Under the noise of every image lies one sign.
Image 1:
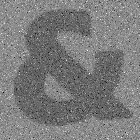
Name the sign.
ampersand
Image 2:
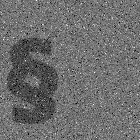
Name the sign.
section sign
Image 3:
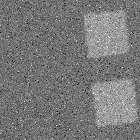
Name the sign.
colon
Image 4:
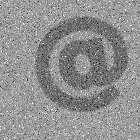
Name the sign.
at sign
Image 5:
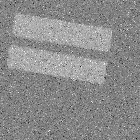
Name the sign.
equals sign
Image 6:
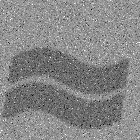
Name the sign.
approximately sign
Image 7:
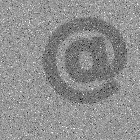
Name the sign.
at sign
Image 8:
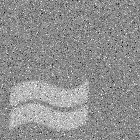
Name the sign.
approximately sign
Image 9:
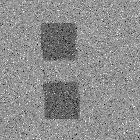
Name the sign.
colon
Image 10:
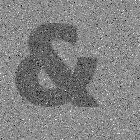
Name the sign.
ampersand
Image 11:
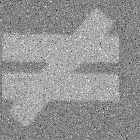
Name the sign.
not-equal sign
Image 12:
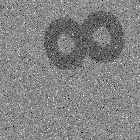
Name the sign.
infinity sign
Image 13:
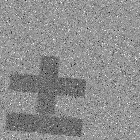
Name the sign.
plus-minus sign
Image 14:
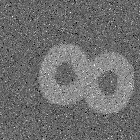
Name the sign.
infinity sign
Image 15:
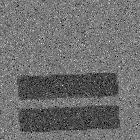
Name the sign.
equals sign
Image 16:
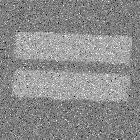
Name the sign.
equals sign
